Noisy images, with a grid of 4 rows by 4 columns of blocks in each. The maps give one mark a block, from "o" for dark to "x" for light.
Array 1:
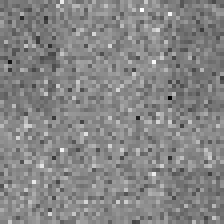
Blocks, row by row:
o x x o
o x x o
x x x x
x x x o
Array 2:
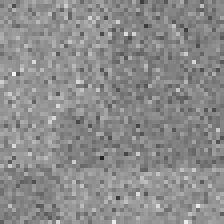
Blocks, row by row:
x x o o
x x o o
x o o o
o x x x
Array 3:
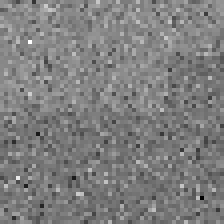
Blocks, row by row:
x x x x
x x x o
o o o o
o o o o
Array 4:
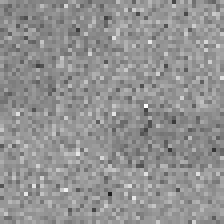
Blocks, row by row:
o o x x
o x x x
x x o o
x x x x
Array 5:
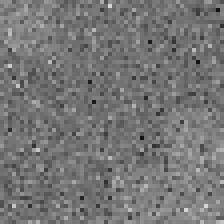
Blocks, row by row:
x o o o
o o o o
o o o x
o o x x
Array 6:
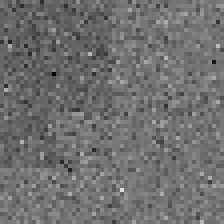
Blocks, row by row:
o o x x
o o x x
o x x x
x x x x
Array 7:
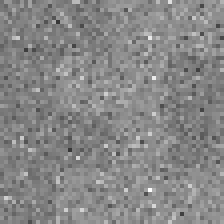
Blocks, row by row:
o o x x
o x x o
o o x o
o x x x
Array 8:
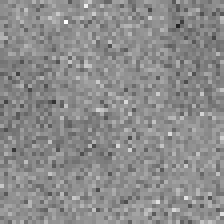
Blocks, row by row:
x x x o
o x x o
o o x x
x x x x
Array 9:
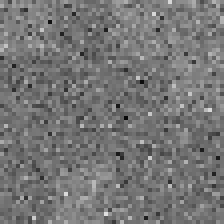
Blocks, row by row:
x o x x
o o o x
o o o o
o x o o
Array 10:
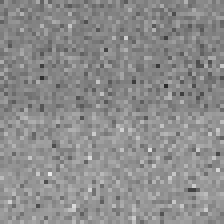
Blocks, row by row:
o o o o
o o o o
x x x x
x x x x
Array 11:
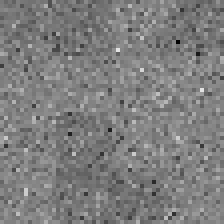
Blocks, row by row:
o o x o
x x x x
x o x x
x o o x
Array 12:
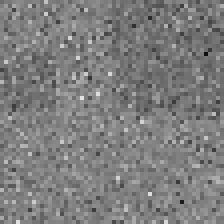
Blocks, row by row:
x x o o
o x o o
x x x x
x x x x
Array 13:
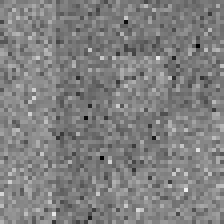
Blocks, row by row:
x o o o
x o x o
x o o x
x o x x
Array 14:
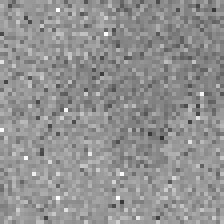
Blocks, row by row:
x x o o
x o o o
x x o x
x x x x
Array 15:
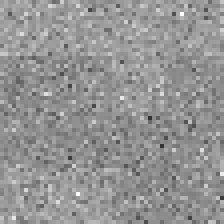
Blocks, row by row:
x x x x
o o x o
o o o o
x x o o
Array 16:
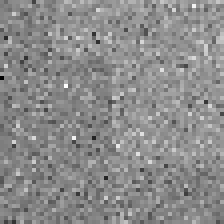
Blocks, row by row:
o x x x
o o x x
o o x x
o o o o
